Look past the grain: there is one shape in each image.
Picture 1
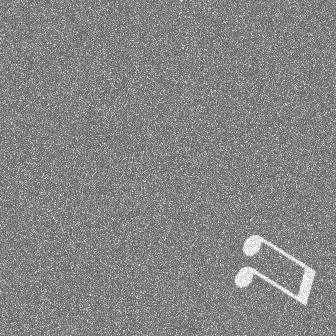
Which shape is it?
pair of musical notes
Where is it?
bottom right
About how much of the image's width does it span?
a quarter
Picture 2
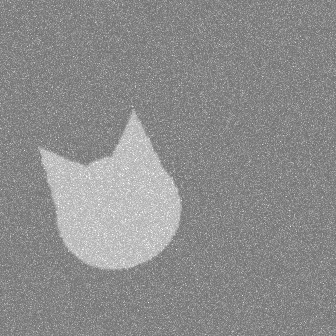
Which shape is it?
cat's head
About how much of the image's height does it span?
half
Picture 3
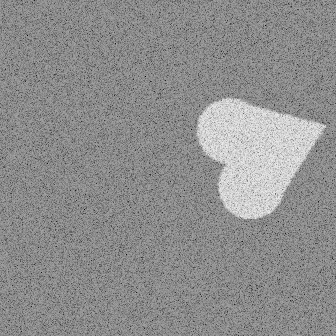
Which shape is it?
heart
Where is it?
middle right
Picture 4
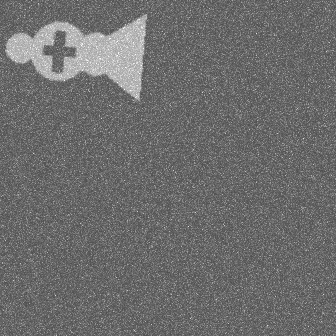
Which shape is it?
chess bishop
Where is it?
top left
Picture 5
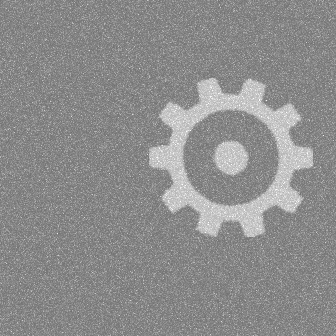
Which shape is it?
gear
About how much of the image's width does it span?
half
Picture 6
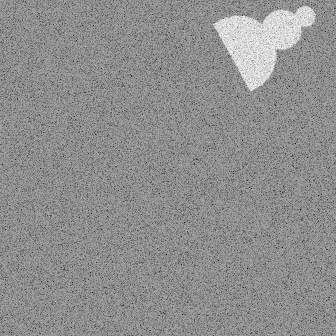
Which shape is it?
chess pawn
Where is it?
top right
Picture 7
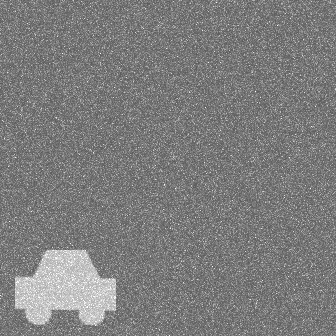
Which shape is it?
car
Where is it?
bottom left
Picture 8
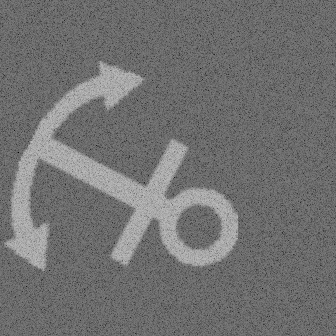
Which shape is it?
anchor
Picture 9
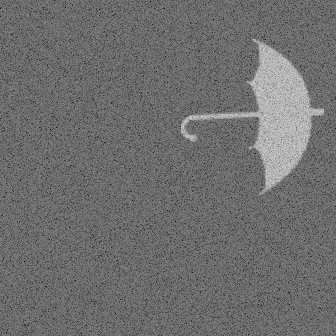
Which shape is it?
umbrella
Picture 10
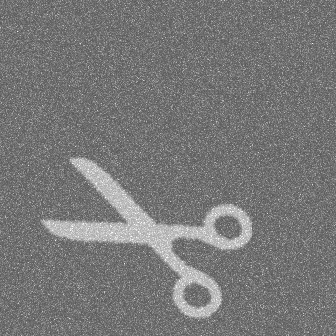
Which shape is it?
pair of scissors
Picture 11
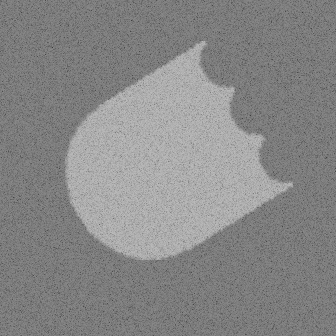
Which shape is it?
ghost
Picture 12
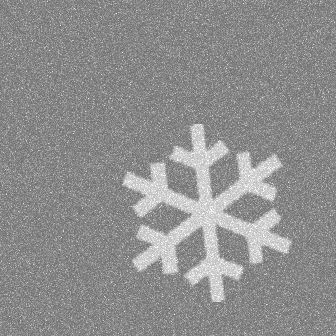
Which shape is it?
snowflake
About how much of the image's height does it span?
half
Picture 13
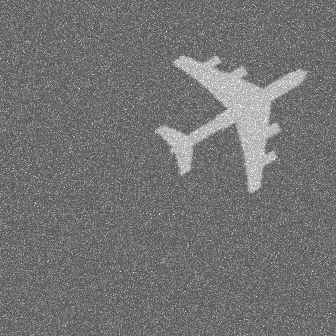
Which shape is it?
airplane
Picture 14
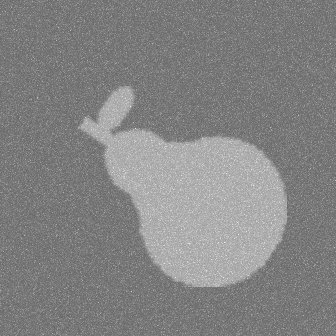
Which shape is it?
pear
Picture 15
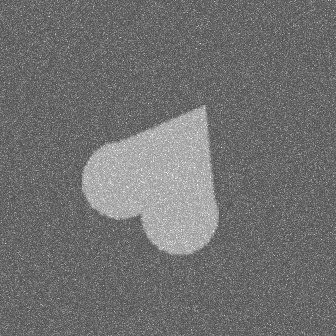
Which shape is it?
heart
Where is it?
centre
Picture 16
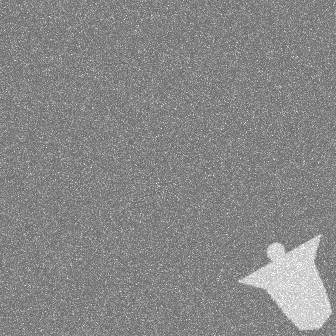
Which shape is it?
bell
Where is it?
bottom right
